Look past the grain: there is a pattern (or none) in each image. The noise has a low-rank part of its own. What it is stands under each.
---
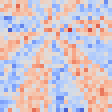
spokes from one point
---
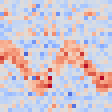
a wavy band
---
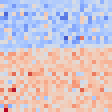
a sharp edge
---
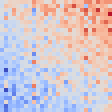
a smooth slope
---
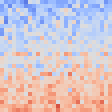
a smooth slope
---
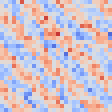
diagonal stripes
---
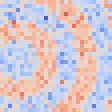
rings round one point
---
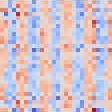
vertical stripes
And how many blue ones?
5
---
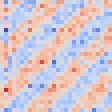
diagonal stripes
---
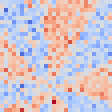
spokes from one point
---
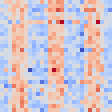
vertical stripes
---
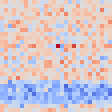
one horizontal stripe
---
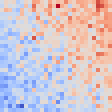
a smooth slope
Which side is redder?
top right
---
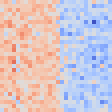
a sharp edge
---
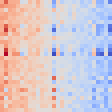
a smooth slope
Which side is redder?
left
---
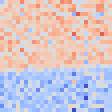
a sharp edge
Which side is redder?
top
